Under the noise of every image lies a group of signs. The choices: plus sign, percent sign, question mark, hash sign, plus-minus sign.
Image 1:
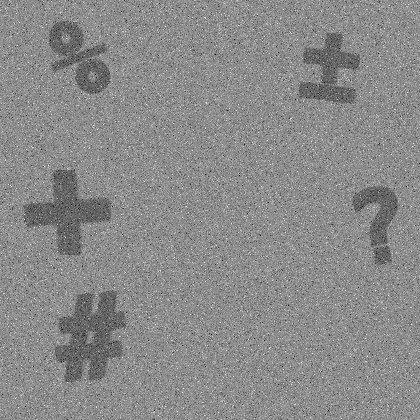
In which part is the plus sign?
middle left
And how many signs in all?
5
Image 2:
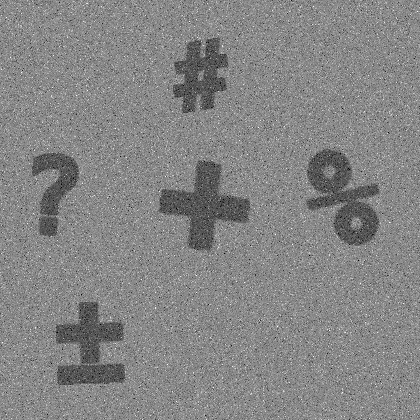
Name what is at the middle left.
question mark
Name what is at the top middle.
hash sign
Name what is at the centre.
plus sign
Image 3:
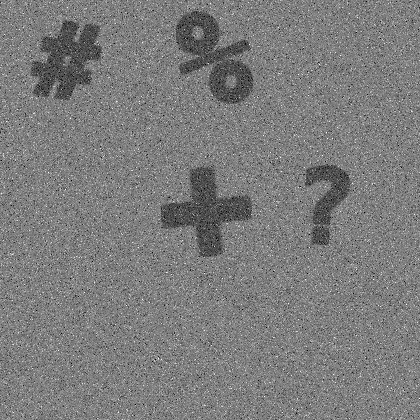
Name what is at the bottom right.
nothing
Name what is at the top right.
nothing
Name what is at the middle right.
question mark
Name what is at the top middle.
percent sign
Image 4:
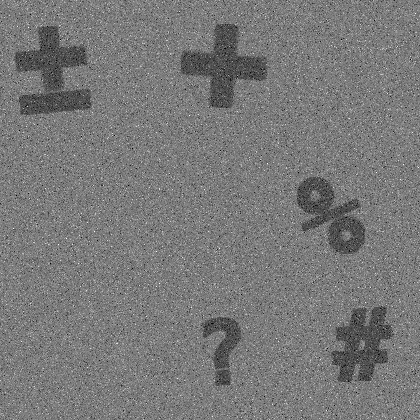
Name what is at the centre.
nothing
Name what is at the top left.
plus-minus sign
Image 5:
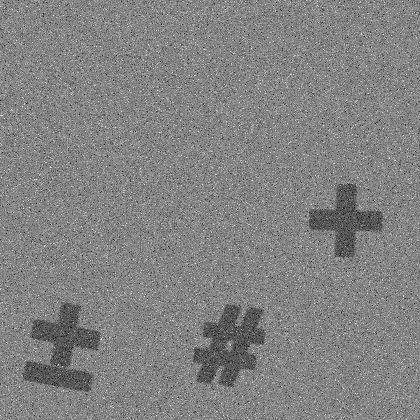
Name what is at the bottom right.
nothing
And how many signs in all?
3
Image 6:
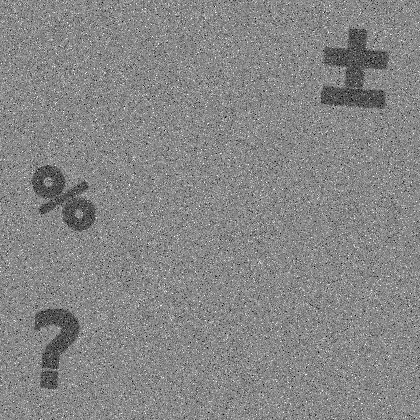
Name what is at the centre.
nothing
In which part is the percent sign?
middle left
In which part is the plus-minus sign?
top right
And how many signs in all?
3
